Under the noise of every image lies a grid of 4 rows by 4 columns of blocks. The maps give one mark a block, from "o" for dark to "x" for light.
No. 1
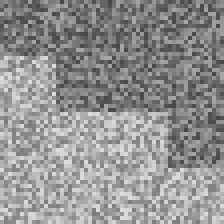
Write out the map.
oooo
xooo
xxxo
xxxx
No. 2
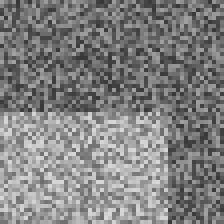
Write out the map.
oooo
oooo
xxxo
xxxo
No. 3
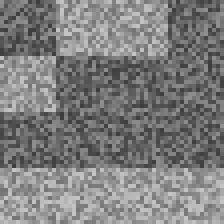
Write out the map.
oxxo
xooo
oooo
xxxx
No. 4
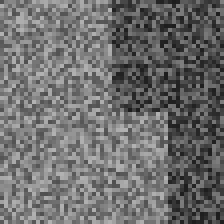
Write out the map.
xxoo
xxoo
xxxo
xxxo
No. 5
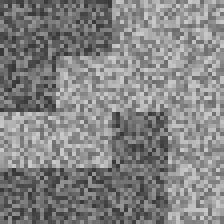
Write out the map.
ooxx
oxxx
xxox
ooox
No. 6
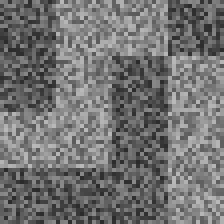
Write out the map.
oxxo
oxox
xxox
ooox
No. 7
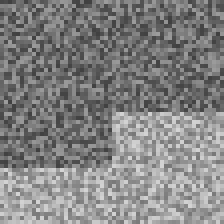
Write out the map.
oooo
oooo
ooxx
xxxx
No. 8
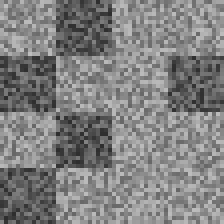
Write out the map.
xoxx
oxxo
xoxx
oxxx
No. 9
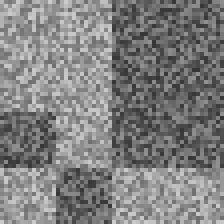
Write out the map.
xxoo
xxoo
oxoo
xoxx
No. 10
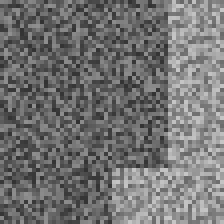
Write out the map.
ooox
ooox
ooox
ooxx
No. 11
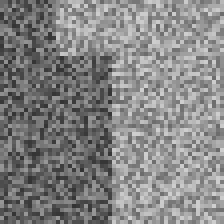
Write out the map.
oxxx
ooxx
ooxx
ooxx
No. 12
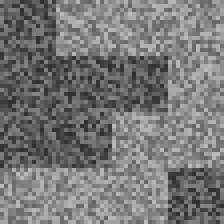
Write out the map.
oxxx
ooox
ooxx
xxxo
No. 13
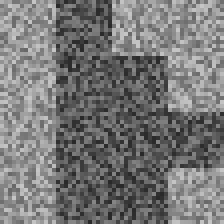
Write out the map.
xoxx
xoox
xooo
xoox
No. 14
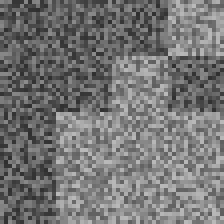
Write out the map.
ooox
ooxo
oxxx
oxxx
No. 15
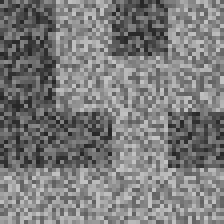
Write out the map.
oxox
oxxx
ooxo
xxxx
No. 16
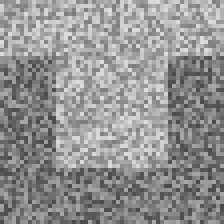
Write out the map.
xxxx
oxxo
oxxo
oooo
